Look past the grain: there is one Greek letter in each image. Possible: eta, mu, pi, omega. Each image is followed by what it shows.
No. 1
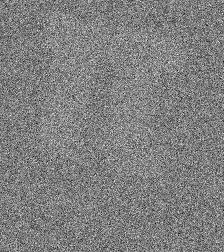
pi
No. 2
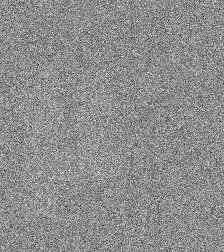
mu
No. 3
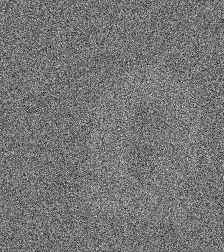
omega
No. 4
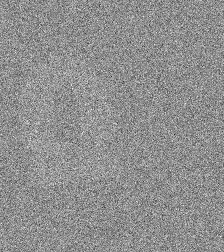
omega
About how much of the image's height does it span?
half
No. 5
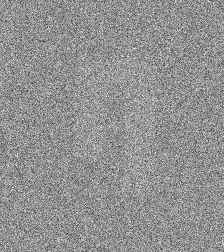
eta
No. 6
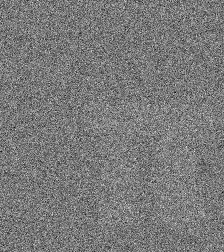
pi
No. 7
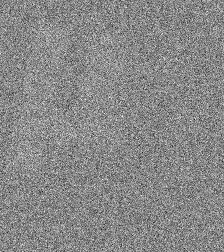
mu
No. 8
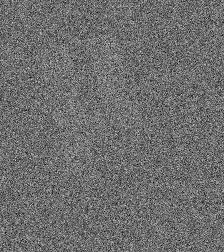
mu
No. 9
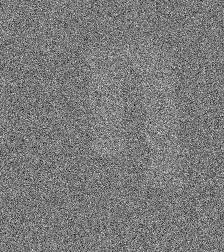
eta
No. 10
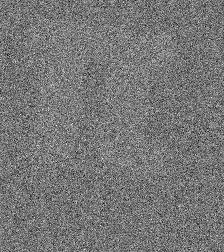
pi
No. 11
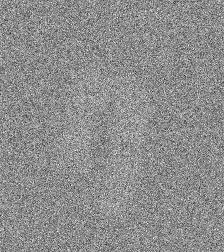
eta
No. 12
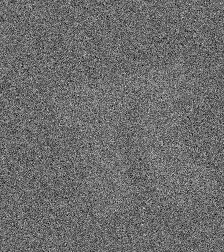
pi
